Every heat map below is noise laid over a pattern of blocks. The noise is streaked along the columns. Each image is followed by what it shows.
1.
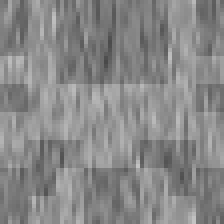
left and right mirror each other
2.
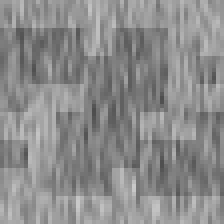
the same after a half turn
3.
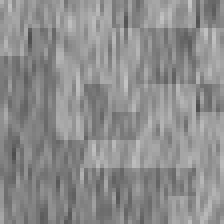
mirrored about the diagonal from the bottom left
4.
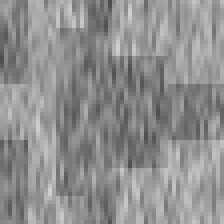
top and bottom mirror each other
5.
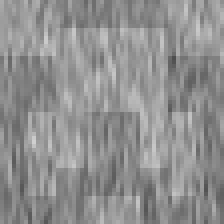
left and right mirror each other
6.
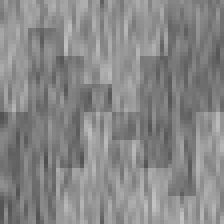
the same after a half turn
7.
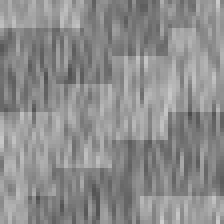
the same after a half turn
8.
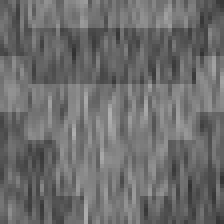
left and right mirror each other
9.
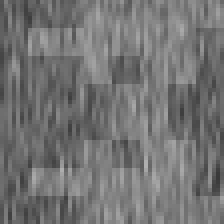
top and bottom mirror each other
